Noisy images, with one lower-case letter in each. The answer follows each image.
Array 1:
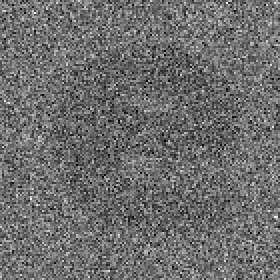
e
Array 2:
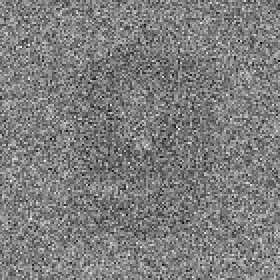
g
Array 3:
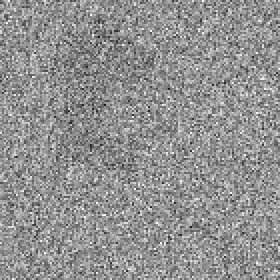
t
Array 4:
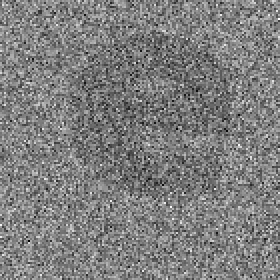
e
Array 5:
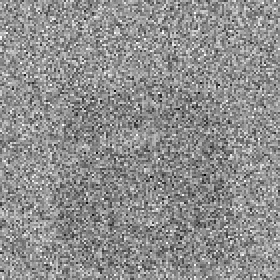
a
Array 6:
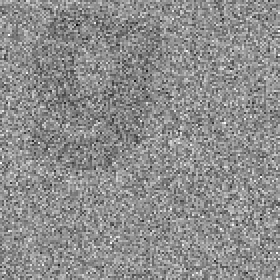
g
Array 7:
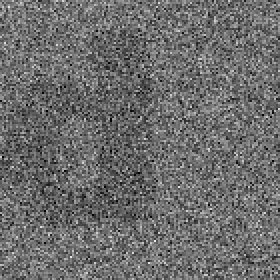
d
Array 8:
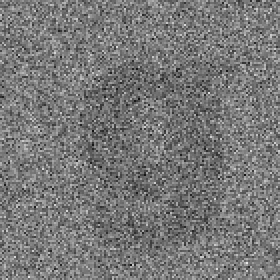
g
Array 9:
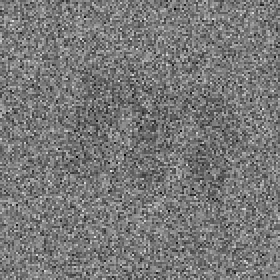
m
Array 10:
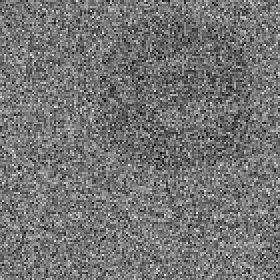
e
